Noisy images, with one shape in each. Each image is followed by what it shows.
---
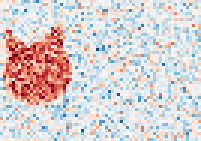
cat's head
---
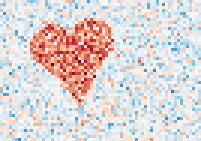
heart
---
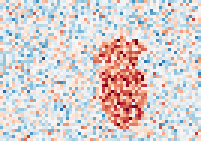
footprint
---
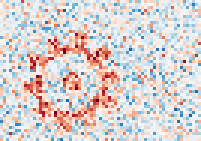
gear
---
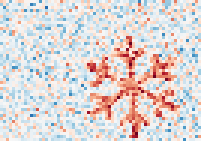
snowflake
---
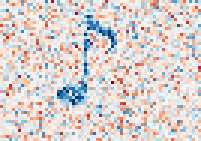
musical note
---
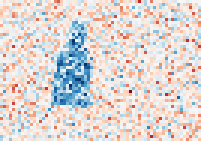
bottle
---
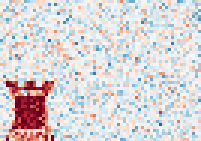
chess rook
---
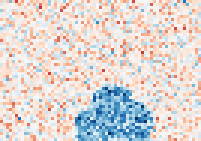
cloud
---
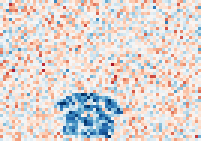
telephone
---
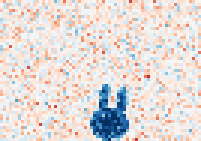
rabbit's head
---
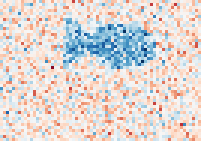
fish
